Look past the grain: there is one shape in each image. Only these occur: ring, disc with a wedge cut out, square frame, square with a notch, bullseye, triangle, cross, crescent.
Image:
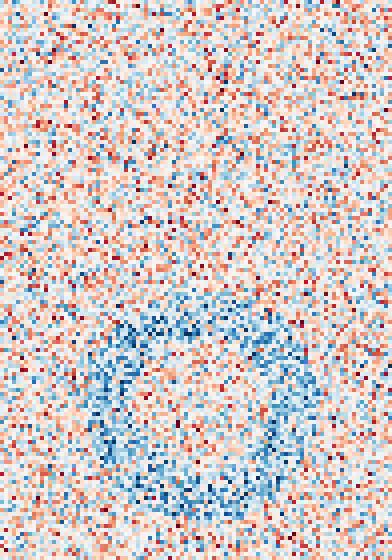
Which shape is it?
ring
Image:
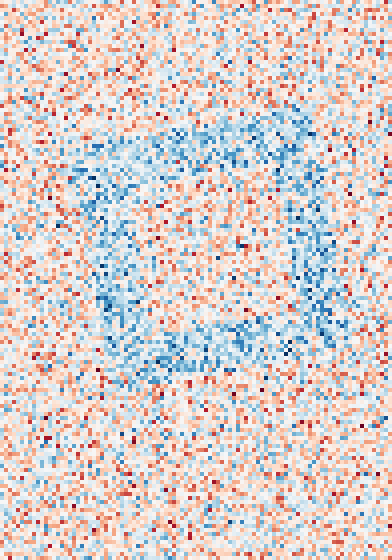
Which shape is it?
square frame
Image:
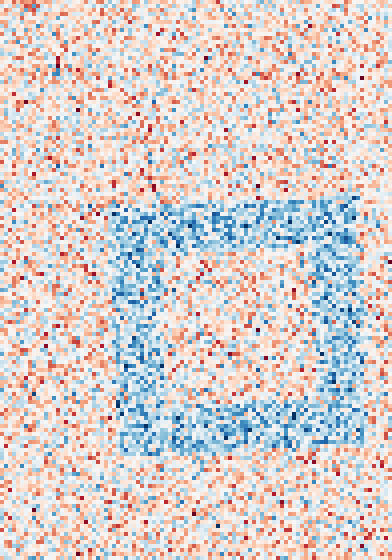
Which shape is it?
square frame
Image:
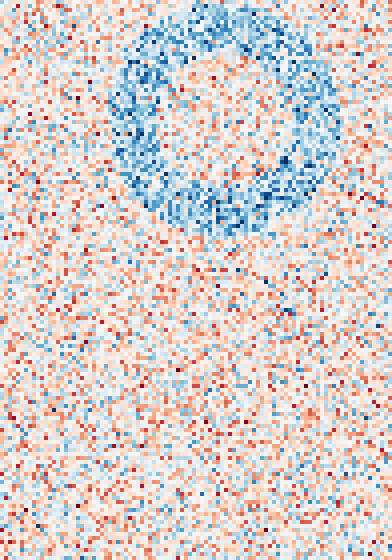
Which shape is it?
ring
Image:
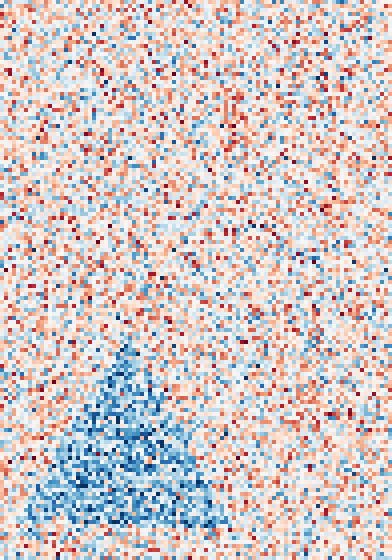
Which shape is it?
triangle
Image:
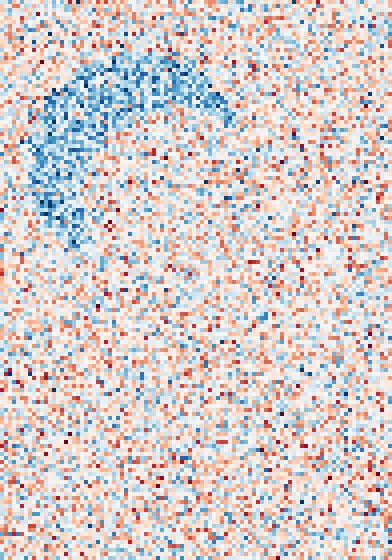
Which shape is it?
crescent
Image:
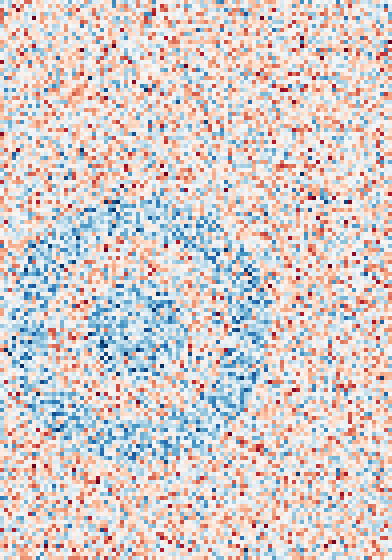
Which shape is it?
bullseye
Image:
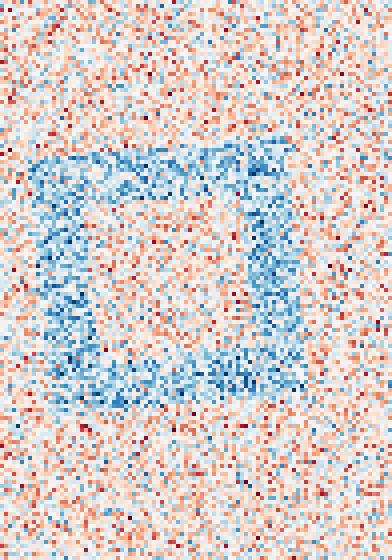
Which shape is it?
square frame
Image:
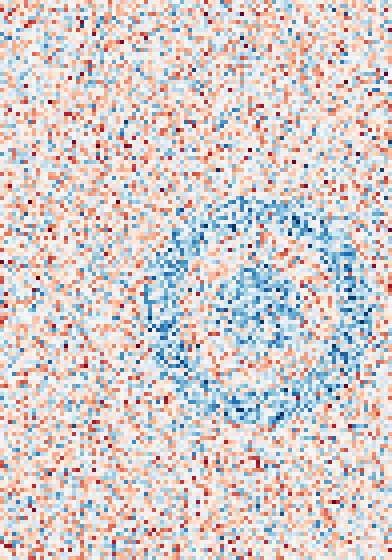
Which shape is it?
bullseye
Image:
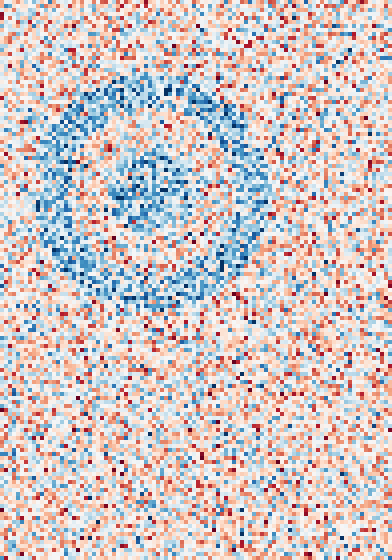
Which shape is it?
bullseye
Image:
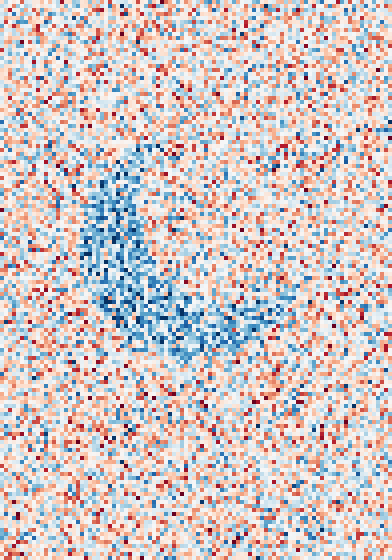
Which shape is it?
crescent
